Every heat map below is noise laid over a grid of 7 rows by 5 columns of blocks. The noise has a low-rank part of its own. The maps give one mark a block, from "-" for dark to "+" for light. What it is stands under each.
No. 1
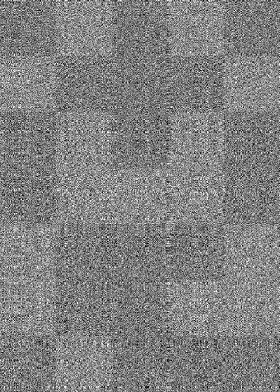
- + - + -
+ - - - +
- + - + -
- + + + -
+ - - - +
+ - - + +
- + - - -
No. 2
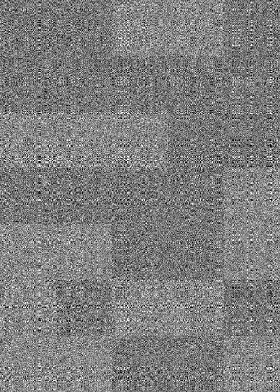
- - + + -
- - - - -
+ + + - -
- - - - +
+ + - - +
+ - + + -
+ + - - +
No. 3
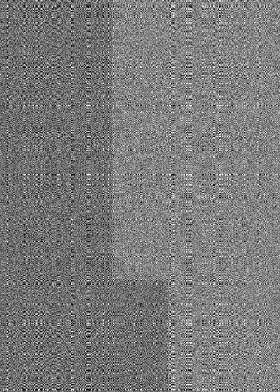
- - + + +
- - + + +
- - + + +
- - + + +
- - + + +
- - - + +
- - - + +
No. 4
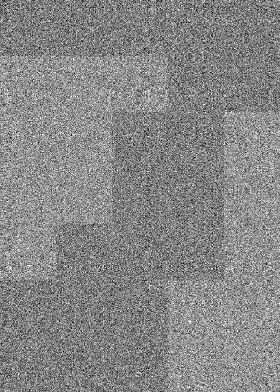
- - - - -
+ + + - -
+ + - - +
+ + - - +
+ - - - +
- - - + +
- - - + +
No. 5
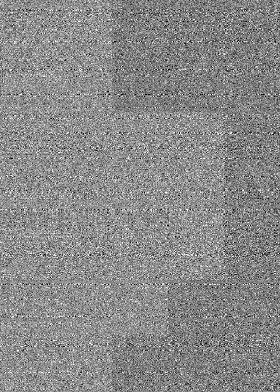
+ + - - -
+ + - - -
+ + + + -
+ + + + -
+ + + + -
+ + + - -
+ + - - -
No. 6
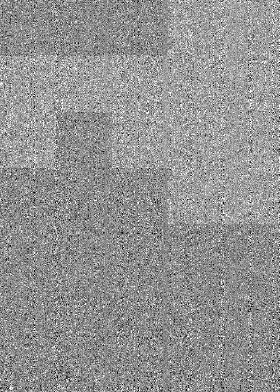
- - - + +
+ + + + +
+ - + + +
- - - + +
- - - - -
- - - - -
- - - - -
